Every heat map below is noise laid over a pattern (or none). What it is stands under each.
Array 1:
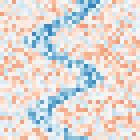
a wavy band
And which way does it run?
top to bottom
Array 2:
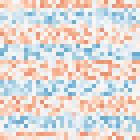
horizontal stripes
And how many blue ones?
4
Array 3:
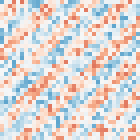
diagonal stripes
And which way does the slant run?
bottom left to top right
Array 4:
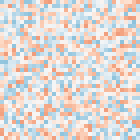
only noise
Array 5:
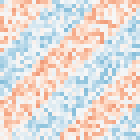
diagonal stripes
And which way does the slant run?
bottom left to top right
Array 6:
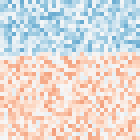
a sharp edge
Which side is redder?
bottom
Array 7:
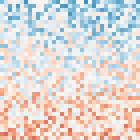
a smooth slope
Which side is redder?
bottom
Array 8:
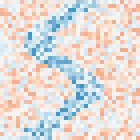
a wavy band
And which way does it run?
top to bottom
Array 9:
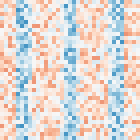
vertical stripes
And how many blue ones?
3
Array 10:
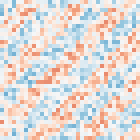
diagonal stripes
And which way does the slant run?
bottom left to top right
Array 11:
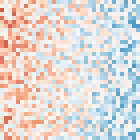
a smooth slope
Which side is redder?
left
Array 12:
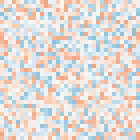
only noise
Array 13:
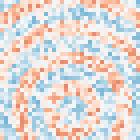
rings round one point
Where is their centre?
bottom middle
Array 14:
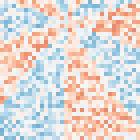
spokes from one point
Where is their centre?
top middle
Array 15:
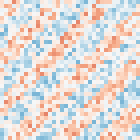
diagonal stripes
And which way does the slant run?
bottom left to top right
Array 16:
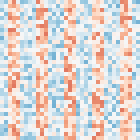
vertical stripes
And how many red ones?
5
